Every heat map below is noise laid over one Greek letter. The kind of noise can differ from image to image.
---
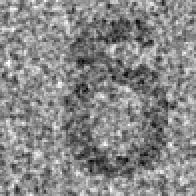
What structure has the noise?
blotchy
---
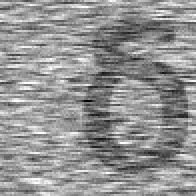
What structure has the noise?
streaked along the rows
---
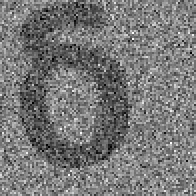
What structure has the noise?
independent entries
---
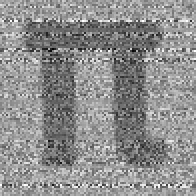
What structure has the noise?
rows of uneven size
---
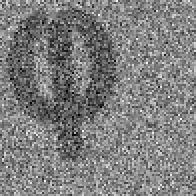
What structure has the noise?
independent entries
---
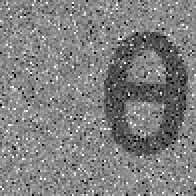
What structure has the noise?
heavy tails
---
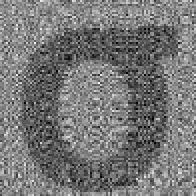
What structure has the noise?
low rank plus noise
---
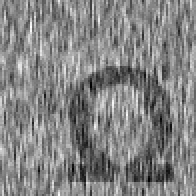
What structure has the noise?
streaked along the columns
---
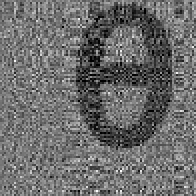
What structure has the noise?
low rank plus noise
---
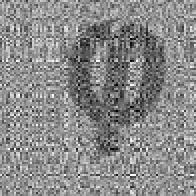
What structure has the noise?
low rank plus noise
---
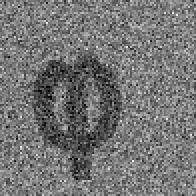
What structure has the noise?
independent entries
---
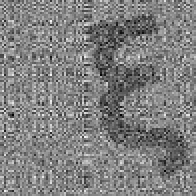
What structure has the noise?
low rank plus noise
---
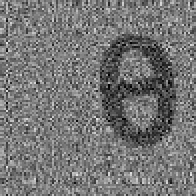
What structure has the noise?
low rank plus noise
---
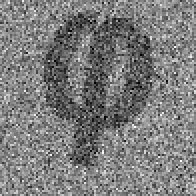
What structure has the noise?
independent entries
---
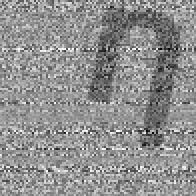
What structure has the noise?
rows of uneven size
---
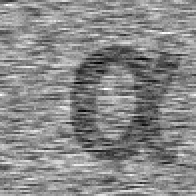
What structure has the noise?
streaked along the rows
